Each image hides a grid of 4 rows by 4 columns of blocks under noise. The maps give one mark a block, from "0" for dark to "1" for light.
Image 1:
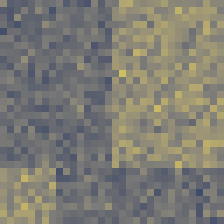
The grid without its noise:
0 0 1 1
0 0 1 1
0 0 1 1
1 0 0 0
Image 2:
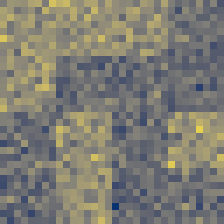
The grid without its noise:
1 1 1 0
1 0 0 0
0 1 0 1
0 1 0 0
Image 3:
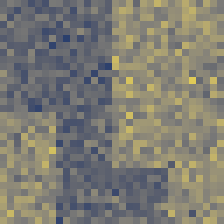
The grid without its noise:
0 0 1 1
0 0 1 1
1 0 1 1
1 0 0 1
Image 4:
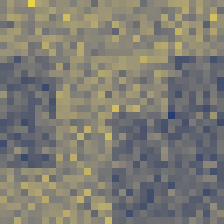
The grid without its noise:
1 1 1 1
0 1 1 0
0 1 0 0
1 1 0 0
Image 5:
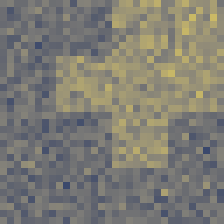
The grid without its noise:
0 0 1 1
0 1 1 1
0 0 1 0
0 0 0 0
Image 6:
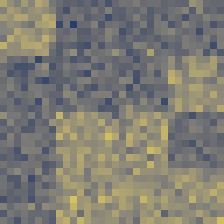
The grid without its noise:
1 0 0 0
0 0 0 1
0 1 1 0
0 1 1 1
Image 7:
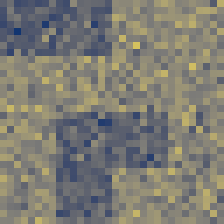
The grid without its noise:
0 0 1 1
1 1 1 1
1 0 0 1
1 0 1 1
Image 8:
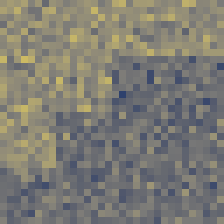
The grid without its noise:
1 1 1 1
1 1 0 0
1 0 0 0
0 0 0 0
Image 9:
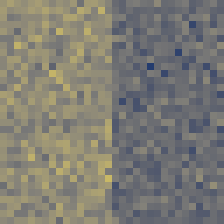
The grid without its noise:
1 1 0 0
1 1 0 0
1 1 0 0
1 1 0 0
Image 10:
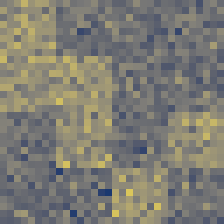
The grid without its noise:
1 0 0 0
1 1 0 0
0 1 0 1
0 0 1 0
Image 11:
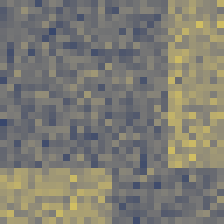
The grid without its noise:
0 0 0 1
0 0 0 1
0 0 0 1
1 1 0 0
